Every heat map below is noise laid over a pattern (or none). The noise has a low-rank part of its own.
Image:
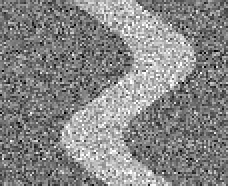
a wavy band
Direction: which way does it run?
top to bottom
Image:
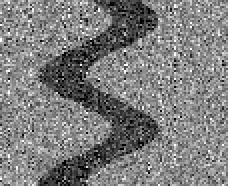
a wavy band
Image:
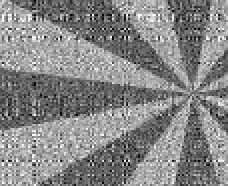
spokes from one point
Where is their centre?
middle right
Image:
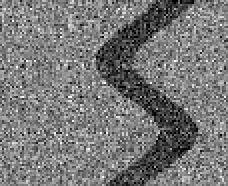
a wavy band
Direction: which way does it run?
top to bottom
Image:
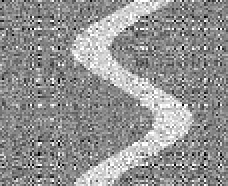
a wavy band
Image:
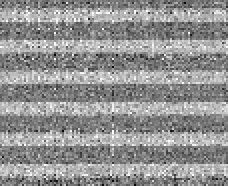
horizontal stripes
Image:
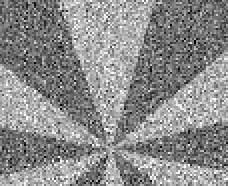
spokes from one point
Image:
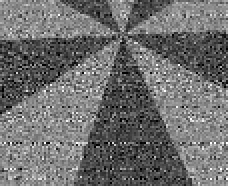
spokes from one point
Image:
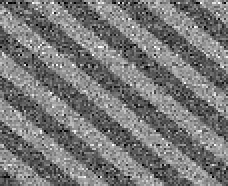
diagonal stripes
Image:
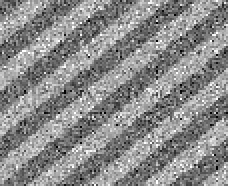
diagonal stripes
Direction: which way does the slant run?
bottom left to top right
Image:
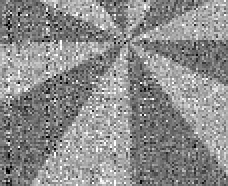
spokes from one point
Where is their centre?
top middle
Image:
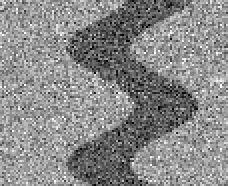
a wavy band
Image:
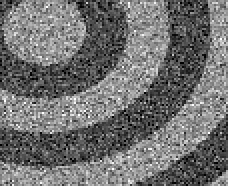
rings round one point
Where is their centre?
top left
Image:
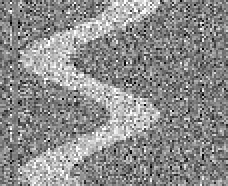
a wavy band
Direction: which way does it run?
top to bottom
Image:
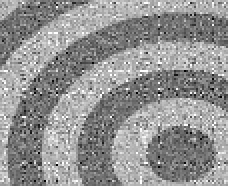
rings round one point
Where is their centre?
bottom right
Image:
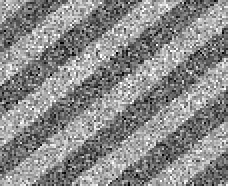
diagonal stripes
